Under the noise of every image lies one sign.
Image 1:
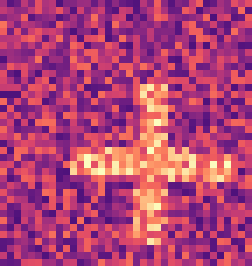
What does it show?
light plus sign
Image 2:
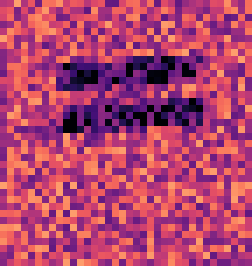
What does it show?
dark equals sign
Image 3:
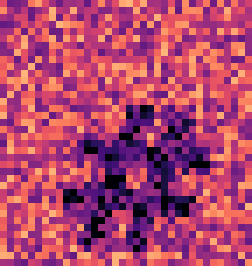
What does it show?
dark hash sign
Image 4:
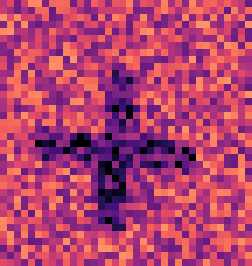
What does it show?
dark plus sign
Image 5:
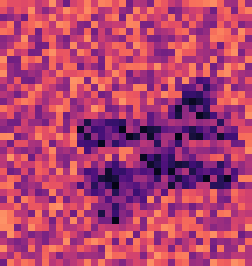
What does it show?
dark not-equal sign
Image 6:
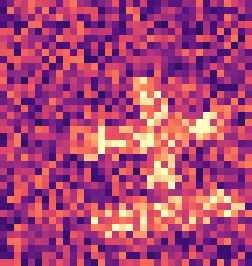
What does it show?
light plus-minus sign
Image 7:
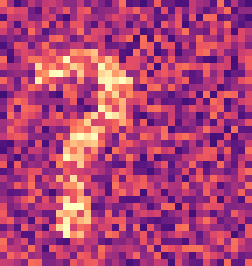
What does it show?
light question mark
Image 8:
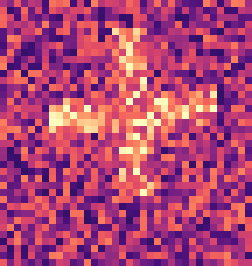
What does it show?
light plus sign
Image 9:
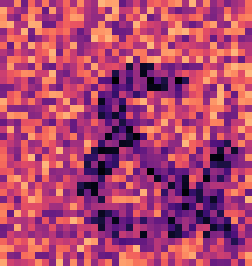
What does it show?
dark ampersand
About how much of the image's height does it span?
two thirds
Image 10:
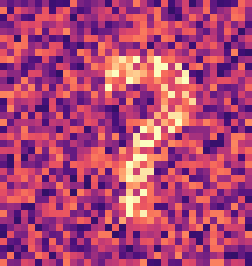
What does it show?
light question mark
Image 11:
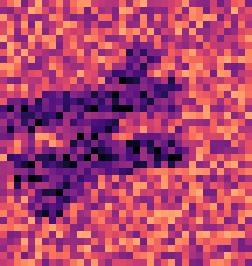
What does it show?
dark not-equal sign
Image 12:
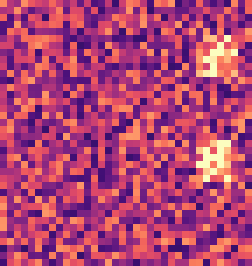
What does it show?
light colon
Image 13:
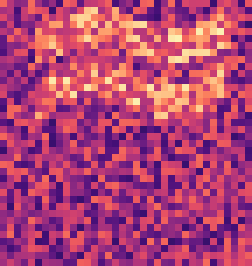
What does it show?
light approximately sign
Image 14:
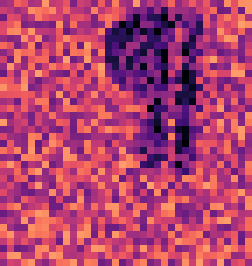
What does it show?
dark pilcrow
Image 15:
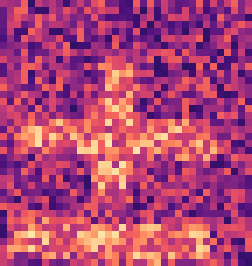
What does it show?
light plus-minus sign
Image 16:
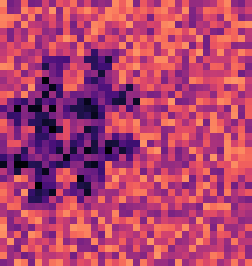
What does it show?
dark hash sign
